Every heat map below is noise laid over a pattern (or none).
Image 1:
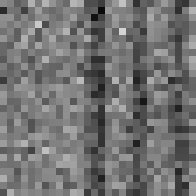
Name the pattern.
bands of columns
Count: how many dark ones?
3
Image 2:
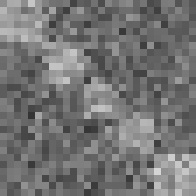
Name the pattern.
blocks along the diagonal
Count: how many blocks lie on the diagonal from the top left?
5
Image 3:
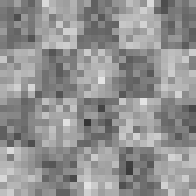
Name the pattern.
a checkerboard
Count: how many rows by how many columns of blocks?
4 by 5
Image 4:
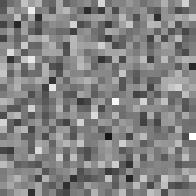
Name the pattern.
only noise
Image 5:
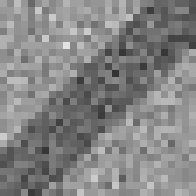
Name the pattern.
a diagonal band
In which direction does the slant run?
bottom left to top right
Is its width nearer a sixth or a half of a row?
a half
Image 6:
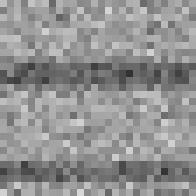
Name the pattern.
bands of rows
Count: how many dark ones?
2
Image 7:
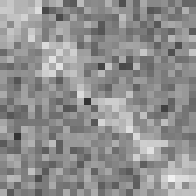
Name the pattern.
blocks along the diagonal
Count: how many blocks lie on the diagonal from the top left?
6
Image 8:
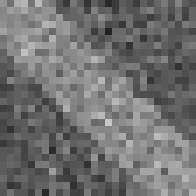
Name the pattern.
a diagonal band
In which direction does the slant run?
top left to bottom right
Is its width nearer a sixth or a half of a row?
a half
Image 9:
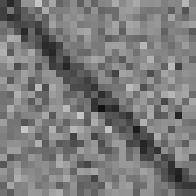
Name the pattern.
a diagonal band
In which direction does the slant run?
top left to bottom right
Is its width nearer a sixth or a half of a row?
a sixth
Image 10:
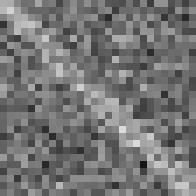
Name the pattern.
a diagonal band
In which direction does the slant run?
top left to bottom right
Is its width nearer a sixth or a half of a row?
a sixth
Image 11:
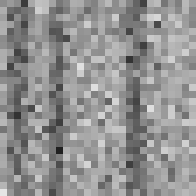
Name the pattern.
bands of columns
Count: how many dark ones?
3
